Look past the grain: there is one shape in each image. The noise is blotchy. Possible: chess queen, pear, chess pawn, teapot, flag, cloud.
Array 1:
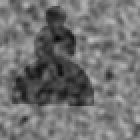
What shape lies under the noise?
chess pawn
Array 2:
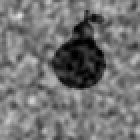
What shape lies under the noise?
pear
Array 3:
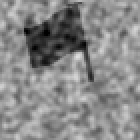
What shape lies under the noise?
flag
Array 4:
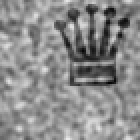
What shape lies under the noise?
chess queen
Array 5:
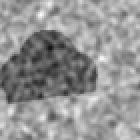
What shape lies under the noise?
cloud
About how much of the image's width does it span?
two thirds
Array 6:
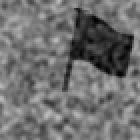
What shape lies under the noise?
flag
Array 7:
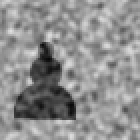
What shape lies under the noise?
chess pawn
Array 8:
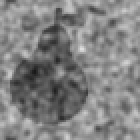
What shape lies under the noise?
pear
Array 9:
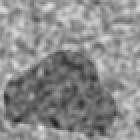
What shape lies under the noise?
cloud
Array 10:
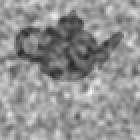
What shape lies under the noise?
teapot
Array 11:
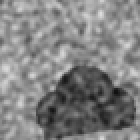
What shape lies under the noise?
cloud
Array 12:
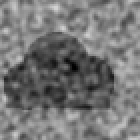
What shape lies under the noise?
cloud
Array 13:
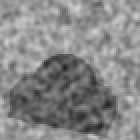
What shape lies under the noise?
cloud
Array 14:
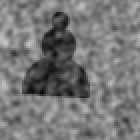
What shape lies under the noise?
chess pawn
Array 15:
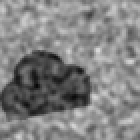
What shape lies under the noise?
cloud
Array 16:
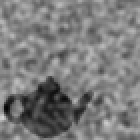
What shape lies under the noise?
teapot
